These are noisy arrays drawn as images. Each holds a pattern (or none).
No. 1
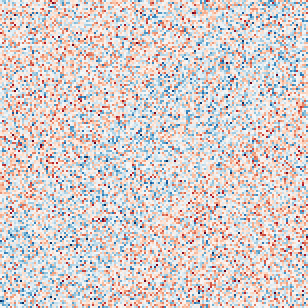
a diagonal band
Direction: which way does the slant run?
bottom left to top right
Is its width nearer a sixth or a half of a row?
a half
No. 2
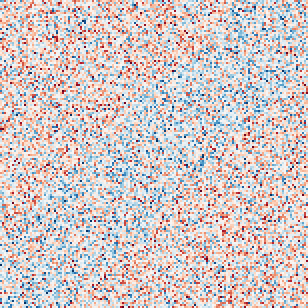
a diagonal band
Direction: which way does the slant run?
bottom left to top right
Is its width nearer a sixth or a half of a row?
a half
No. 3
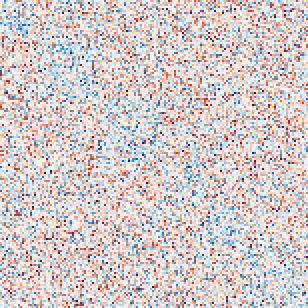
blocks along the diagonal
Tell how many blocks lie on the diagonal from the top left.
6
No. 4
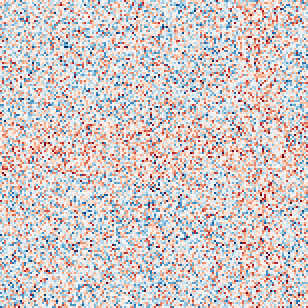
bands of rows crossing bands of columns
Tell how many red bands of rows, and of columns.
1 and 1
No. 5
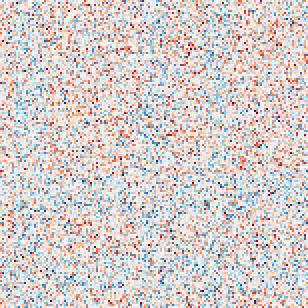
bands of rows crossing bands of columns
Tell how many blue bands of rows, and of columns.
2 and 3
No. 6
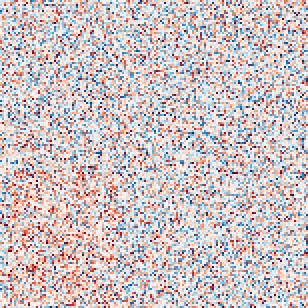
one block
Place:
bottom left
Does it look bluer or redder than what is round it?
redder
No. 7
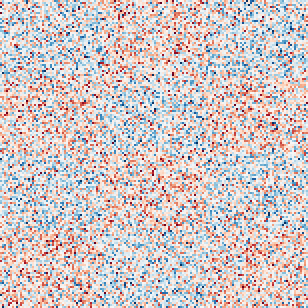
a checkerboard
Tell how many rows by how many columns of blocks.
4 by 3
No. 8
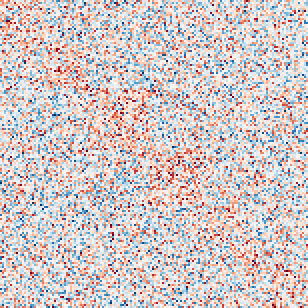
blocks along the diagonal
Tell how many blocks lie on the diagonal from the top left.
7
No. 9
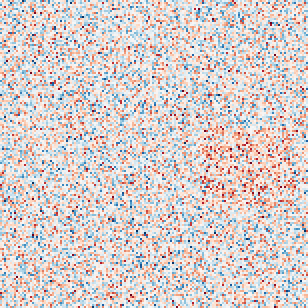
one block
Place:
middle right
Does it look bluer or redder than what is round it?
redder
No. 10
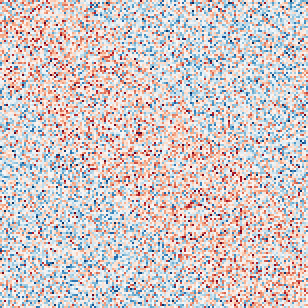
a diagonal band
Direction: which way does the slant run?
top left to bottom right
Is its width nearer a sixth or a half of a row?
a half
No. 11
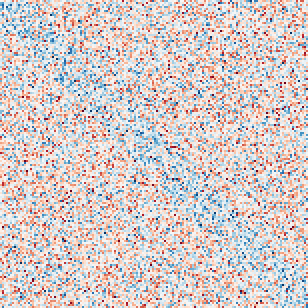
a diagonal band
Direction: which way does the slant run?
top left to bottom right
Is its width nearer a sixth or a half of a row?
a sixth
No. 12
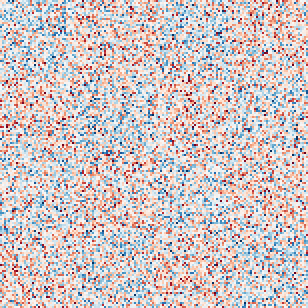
a checkerboard
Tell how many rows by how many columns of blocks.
4 by 4
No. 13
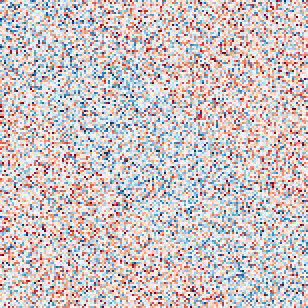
a diagonal band
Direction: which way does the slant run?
top left to bottom right
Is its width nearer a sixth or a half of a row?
a half
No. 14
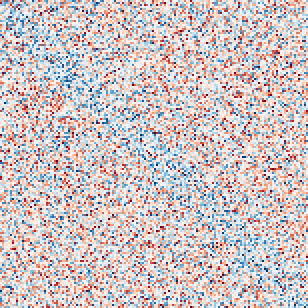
a diagonal band
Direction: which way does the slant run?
top left to bottom right
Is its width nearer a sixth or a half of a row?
a sixth
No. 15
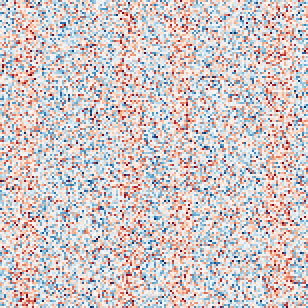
bands of columns
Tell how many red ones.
4
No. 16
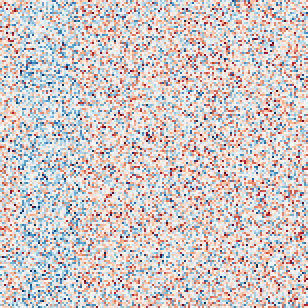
one band of columns
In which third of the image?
left
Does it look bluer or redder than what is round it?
bluer
